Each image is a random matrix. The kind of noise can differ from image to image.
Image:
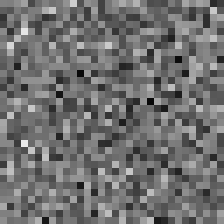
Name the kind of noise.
independent entries
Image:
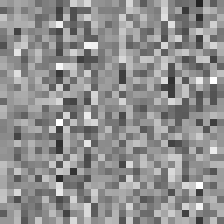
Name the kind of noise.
columns of uneven size
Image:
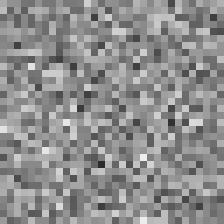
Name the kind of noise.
independent entries
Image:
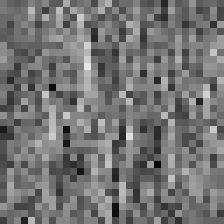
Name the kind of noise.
streaked along the columns
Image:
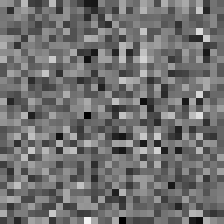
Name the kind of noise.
low rank plus noise
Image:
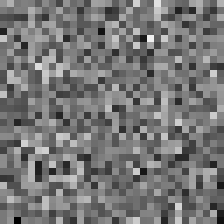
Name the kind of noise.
independent entries
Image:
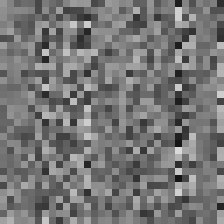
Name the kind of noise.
columns of uneven size
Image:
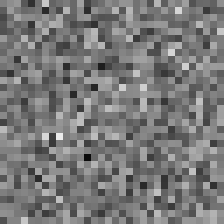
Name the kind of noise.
independent entries
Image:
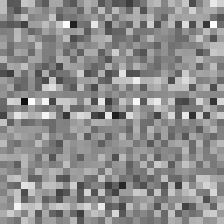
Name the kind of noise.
rows of uneven size
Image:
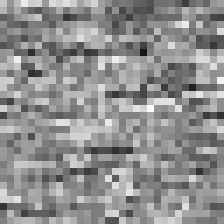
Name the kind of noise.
streaked along the rows
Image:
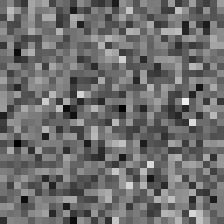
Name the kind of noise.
independent entries
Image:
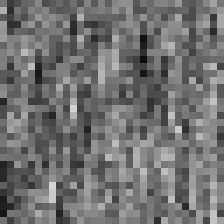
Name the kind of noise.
streaked along the columns
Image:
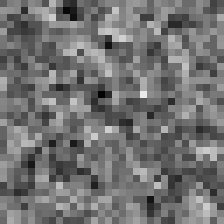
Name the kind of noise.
blotchy
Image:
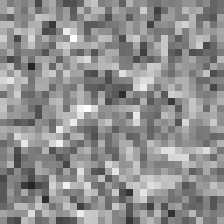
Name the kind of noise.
blotchy
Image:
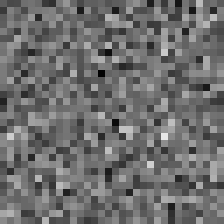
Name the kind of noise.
independent entries
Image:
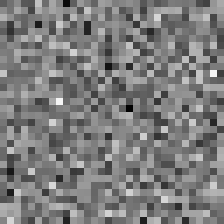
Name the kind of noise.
independent entries
